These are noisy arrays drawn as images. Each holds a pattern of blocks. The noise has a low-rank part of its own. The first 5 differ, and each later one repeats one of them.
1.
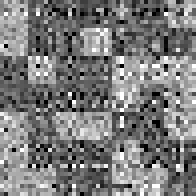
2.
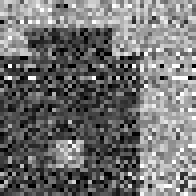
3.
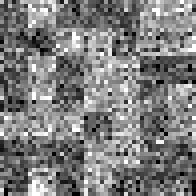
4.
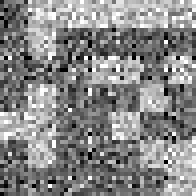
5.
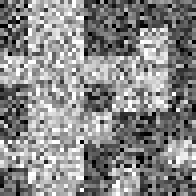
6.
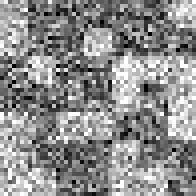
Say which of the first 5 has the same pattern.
1
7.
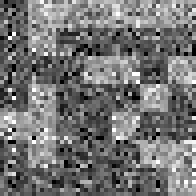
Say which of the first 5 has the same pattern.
4
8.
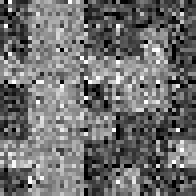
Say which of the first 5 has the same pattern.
5
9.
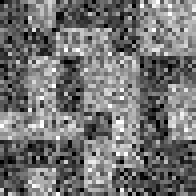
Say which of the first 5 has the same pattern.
3
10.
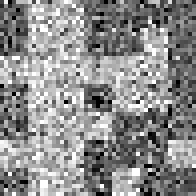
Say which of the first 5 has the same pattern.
5
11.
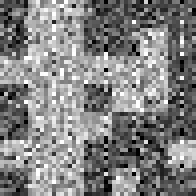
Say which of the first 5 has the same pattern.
5
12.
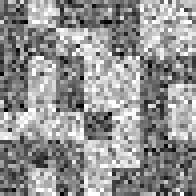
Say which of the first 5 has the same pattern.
3
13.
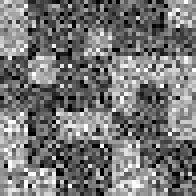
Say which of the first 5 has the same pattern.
1
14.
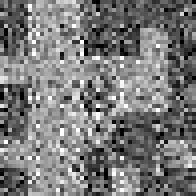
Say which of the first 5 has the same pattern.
5
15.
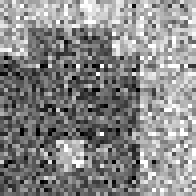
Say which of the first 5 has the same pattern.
2
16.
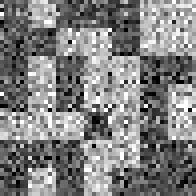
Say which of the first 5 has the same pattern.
3
